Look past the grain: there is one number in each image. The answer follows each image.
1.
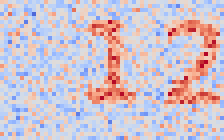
12
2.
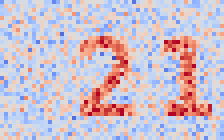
21
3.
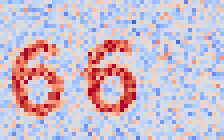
66
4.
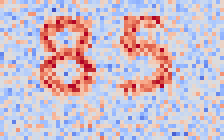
85
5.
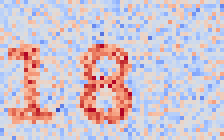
18
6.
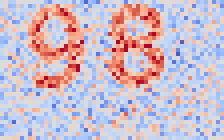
98
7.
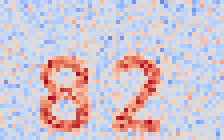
82
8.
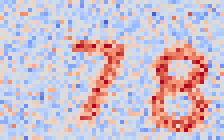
78
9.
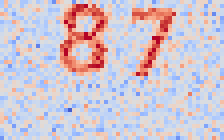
87
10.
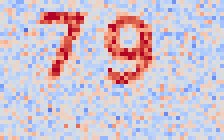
79
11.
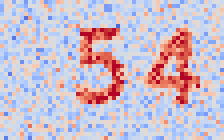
54
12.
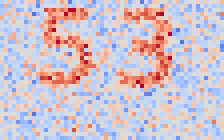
53
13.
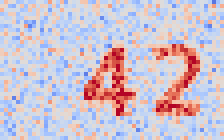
42
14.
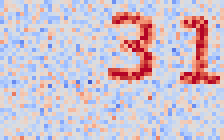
31
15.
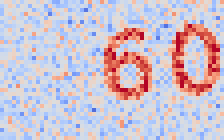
60
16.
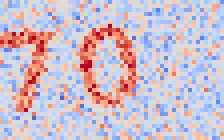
70
